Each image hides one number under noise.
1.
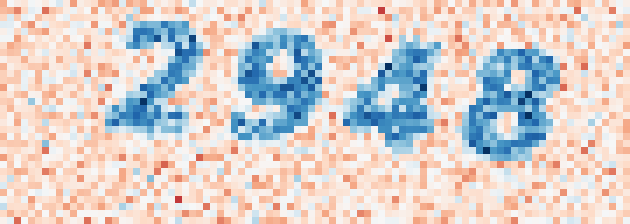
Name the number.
2948
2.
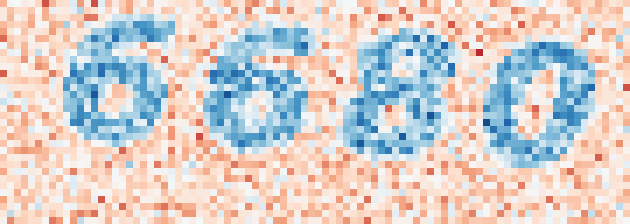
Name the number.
6680
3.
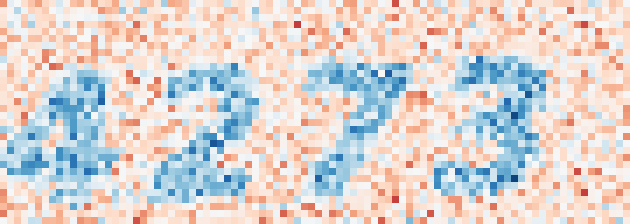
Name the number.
4273
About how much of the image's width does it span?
nearly all
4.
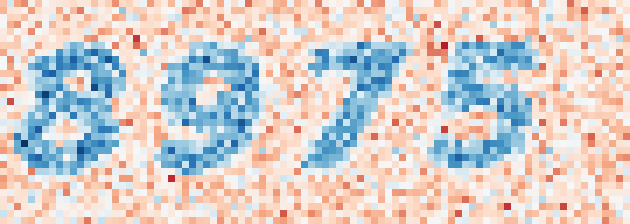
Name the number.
8975
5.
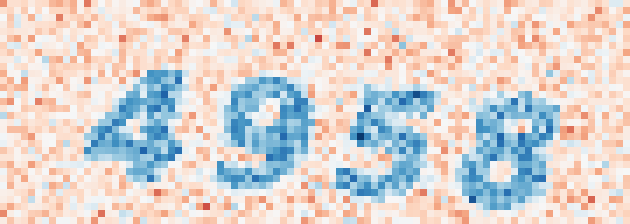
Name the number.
4958
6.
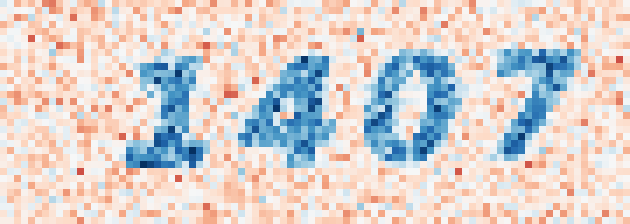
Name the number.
1407
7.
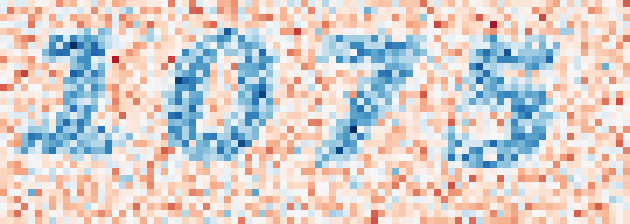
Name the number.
1075
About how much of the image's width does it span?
nearly all
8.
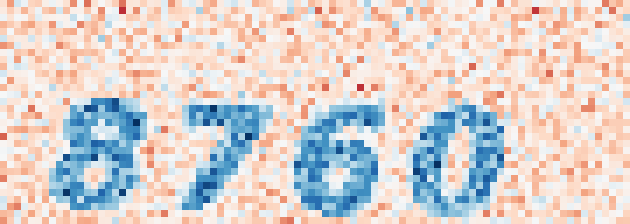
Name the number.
8760
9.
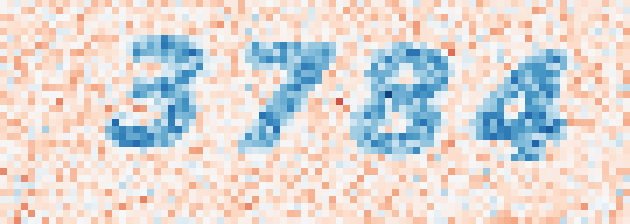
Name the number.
3784
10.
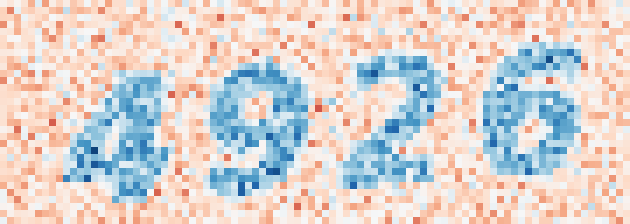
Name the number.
4926
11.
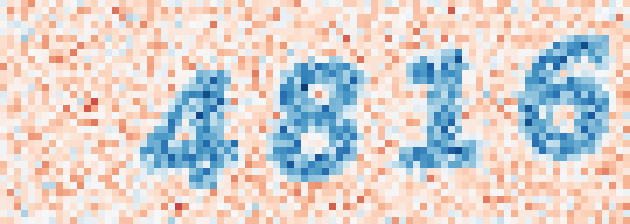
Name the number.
4816
